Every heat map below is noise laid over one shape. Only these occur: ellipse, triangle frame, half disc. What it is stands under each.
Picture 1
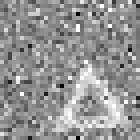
triangle frame
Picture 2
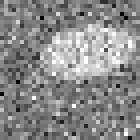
ellipse
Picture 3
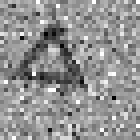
triangle frame
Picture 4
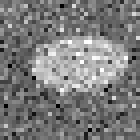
ellipse
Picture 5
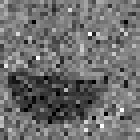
half disc
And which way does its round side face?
down
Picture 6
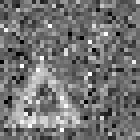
triangle frame
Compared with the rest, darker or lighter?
lighter
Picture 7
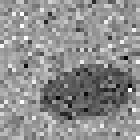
ellipse
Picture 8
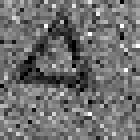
triangle frame
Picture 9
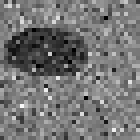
ellipse
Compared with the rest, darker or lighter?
darker
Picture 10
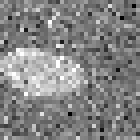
ellipse
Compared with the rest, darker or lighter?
lighter
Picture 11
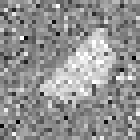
half disc
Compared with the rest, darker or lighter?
lighter
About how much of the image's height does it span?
half
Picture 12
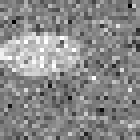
ellipse
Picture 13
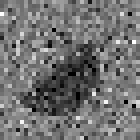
half disc
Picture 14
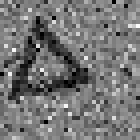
triangle frame
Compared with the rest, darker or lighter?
darker
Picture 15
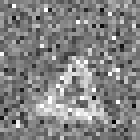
triangle frame
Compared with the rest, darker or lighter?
lighter
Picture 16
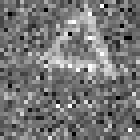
triangle frame
